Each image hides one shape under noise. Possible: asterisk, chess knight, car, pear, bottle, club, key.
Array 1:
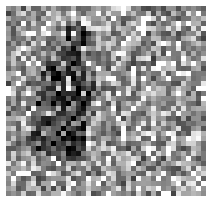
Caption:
dark bottle
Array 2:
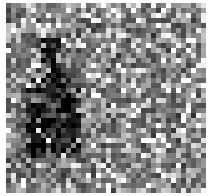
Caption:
dark bottle
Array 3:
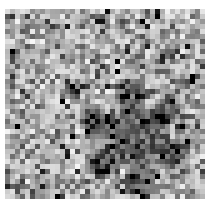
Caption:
dark asterisk
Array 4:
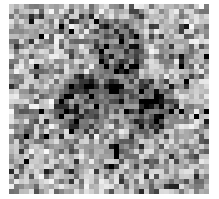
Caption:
dark club
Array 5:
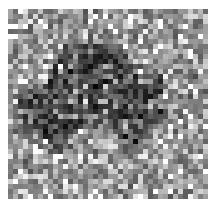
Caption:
dark car
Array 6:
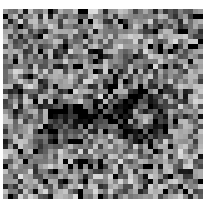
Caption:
dark key
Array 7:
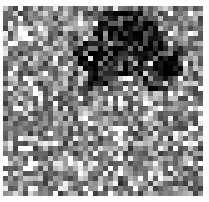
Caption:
dark car
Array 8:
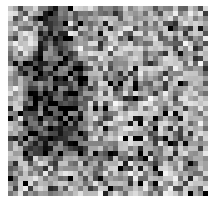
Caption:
dark bottle
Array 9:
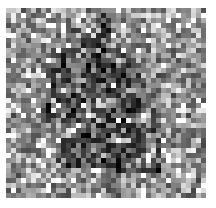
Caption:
dark chess knight
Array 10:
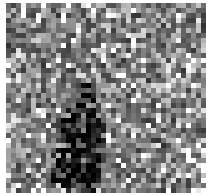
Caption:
dark bottle
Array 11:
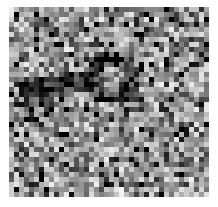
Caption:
dark key
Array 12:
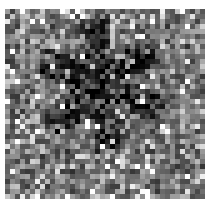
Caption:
dark asterisk
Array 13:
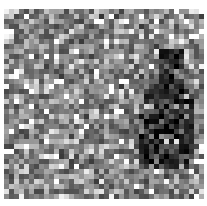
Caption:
dark bottle
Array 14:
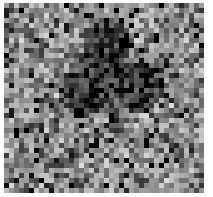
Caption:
dark club
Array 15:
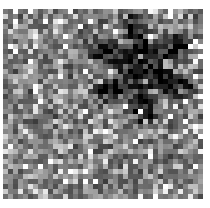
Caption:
dark asterisk
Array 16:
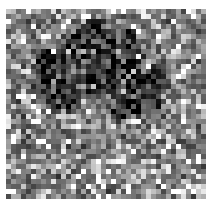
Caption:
dark car
